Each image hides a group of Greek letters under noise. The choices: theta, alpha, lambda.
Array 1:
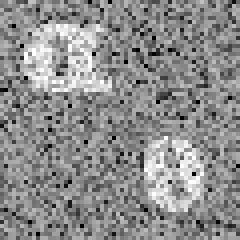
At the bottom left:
nothing
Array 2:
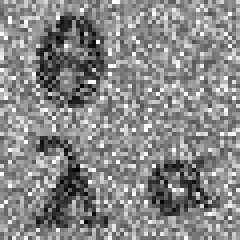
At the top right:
nothing
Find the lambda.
bottom left
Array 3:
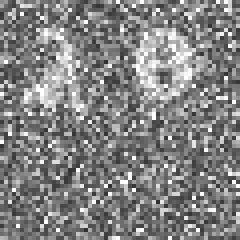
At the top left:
lambda
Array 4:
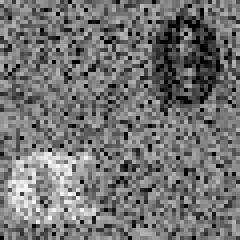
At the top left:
nothing
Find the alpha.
bottom left
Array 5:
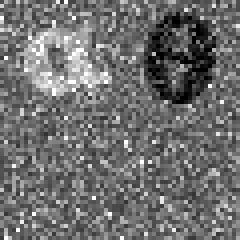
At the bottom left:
nothing
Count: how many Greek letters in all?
2
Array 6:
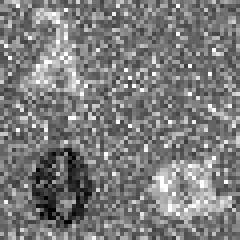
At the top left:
lambda
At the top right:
nothing
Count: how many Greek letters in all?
3
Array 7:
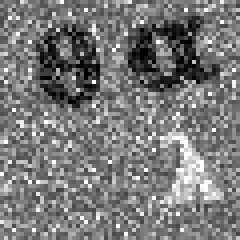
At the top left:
theta
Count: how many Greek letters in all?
3
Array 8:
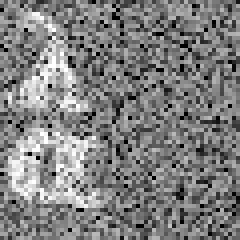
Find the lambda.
top left
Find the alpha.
bottom left
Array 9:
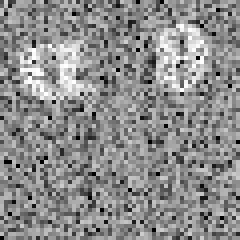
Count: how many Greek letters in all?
2
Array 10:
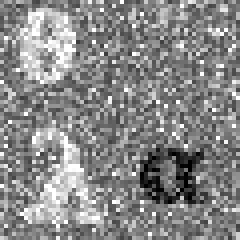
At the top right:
nothing
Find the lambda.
bottom left
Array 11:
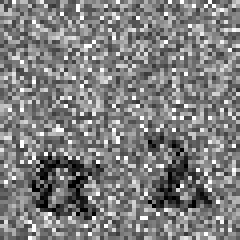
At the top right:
nothing
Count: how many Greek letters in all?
2
